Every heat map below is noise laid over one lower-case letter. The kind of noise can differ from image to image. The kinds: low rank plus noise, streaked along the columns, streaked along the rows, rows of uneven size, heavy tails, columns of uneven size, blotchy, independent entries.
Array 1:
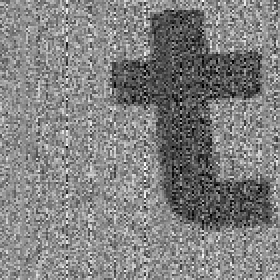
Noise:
columns of uneven size
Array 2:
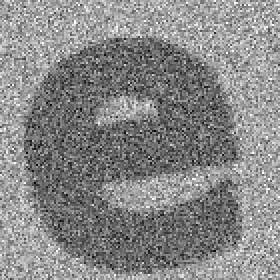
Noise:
independent entries
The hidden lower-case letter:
e
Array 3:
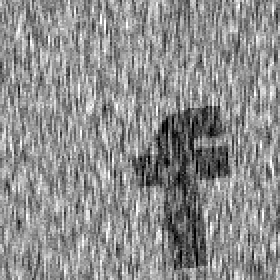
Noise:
streaked along the columns
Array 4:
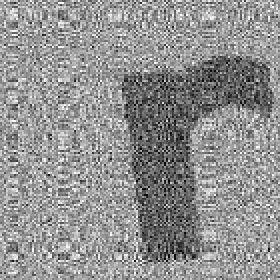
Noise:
low rank plus noise
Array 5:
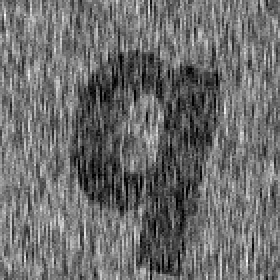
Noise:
streaked along the columns
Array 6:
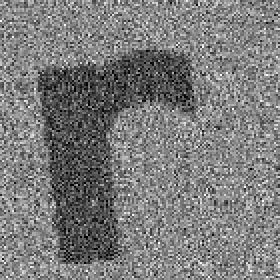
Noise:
low rank plus noise
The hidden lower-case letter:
r
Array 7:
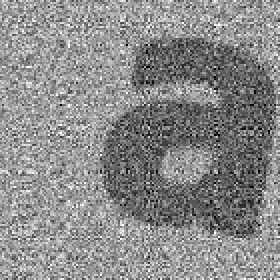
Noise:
low rank plus noise
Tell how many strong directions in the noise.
three or four
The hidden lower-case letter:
a
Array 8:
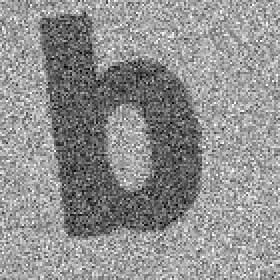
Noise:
independent entries
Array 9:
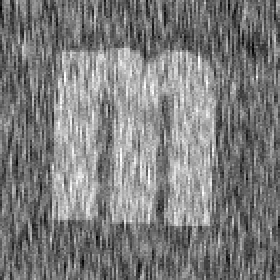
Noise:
streaked along the columns
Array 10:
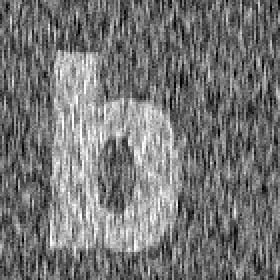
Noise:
streaked along the columns
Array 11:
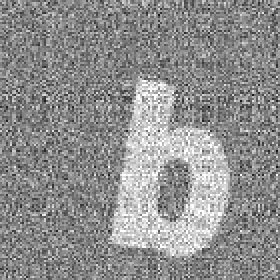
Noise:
low rank plus noise
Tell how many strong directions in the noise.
two
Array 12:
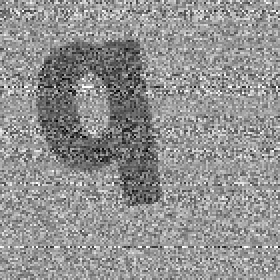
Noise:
rows of uneven size
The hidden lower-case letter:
q
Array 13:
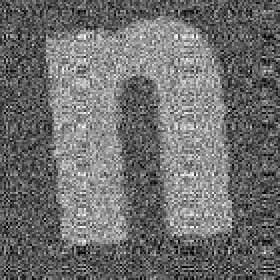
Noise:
low rank plus noise
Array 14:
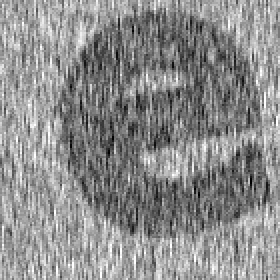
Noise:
streaked along the columns
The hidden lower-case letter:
e
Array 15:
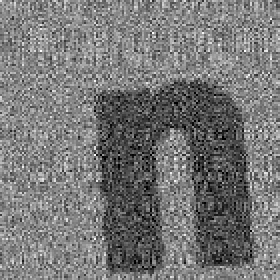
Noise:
low rank plus noise
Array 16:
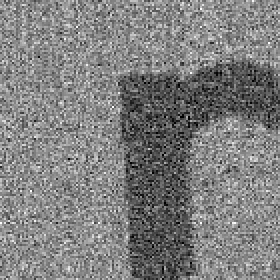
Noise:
low rank plus noise
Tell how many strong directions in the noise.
five to eight
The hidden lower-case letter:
r
